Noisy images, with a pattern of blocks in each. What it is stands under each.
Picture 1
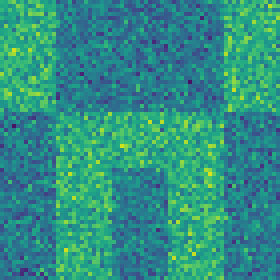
left and right mirror each other
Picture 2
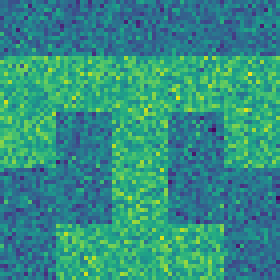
left and right mirror each other
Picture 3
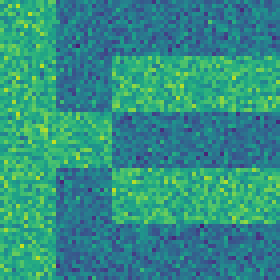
top and bottom mirror each other
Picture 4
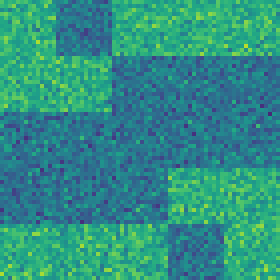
the same after a half turn
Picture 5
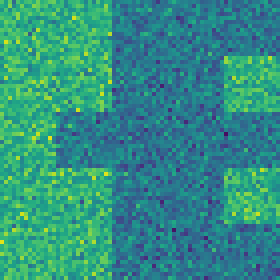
top and bottom mirror each other
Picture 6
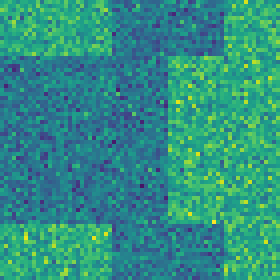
top and bottom mirror each other
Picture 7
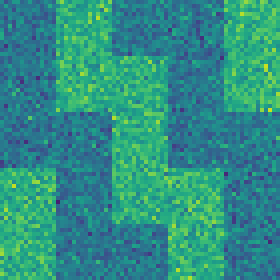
the same after a half turn
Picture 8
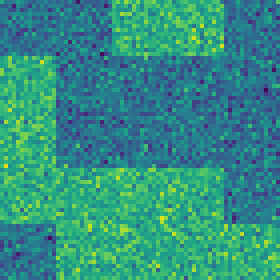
no symmetry
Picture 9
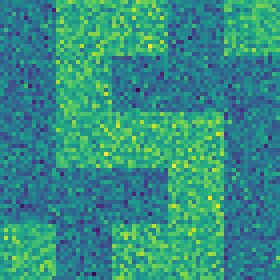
the same after a half turn
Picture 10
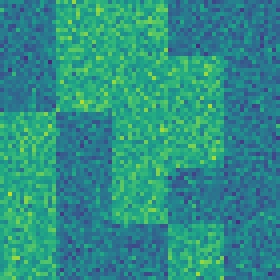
no symmetry
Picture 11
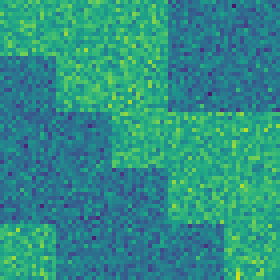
mirrored about the diagonal from the bottom left
